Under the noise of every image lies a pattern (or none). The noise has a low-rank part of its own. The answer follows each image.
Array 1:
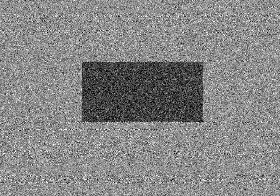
one block
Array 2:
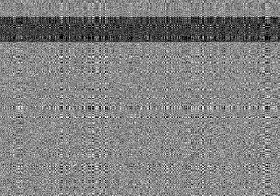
one band of rows
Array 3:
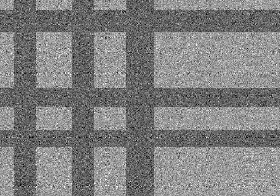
bands of rows crossing bands of columns
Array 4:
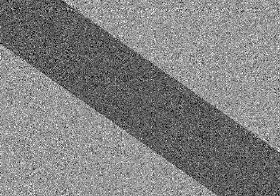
a diagonal band
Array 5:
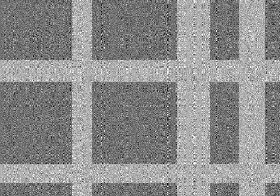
bands of rows crossing bands of columns
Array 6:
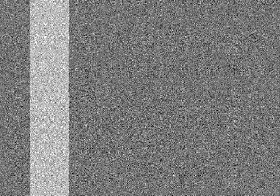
one band of columns
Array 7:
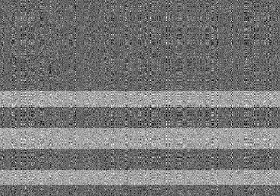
bands of rows
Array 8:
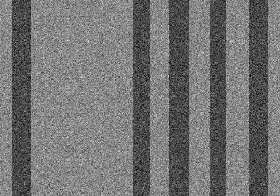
bands of columns
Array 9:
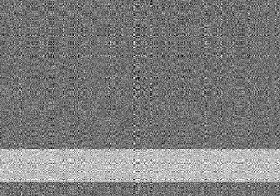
one band of rows
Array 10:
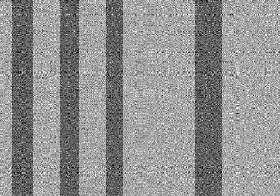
bands of columns
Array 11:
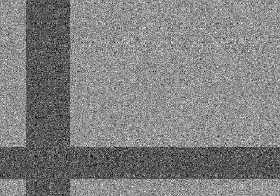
bands of rows crossing bands of columns
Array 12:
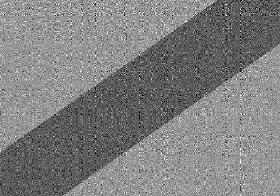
a diagonal band
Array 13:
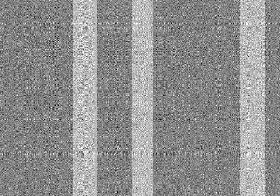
bands of columns
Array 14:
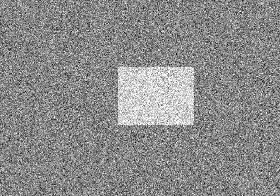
one block
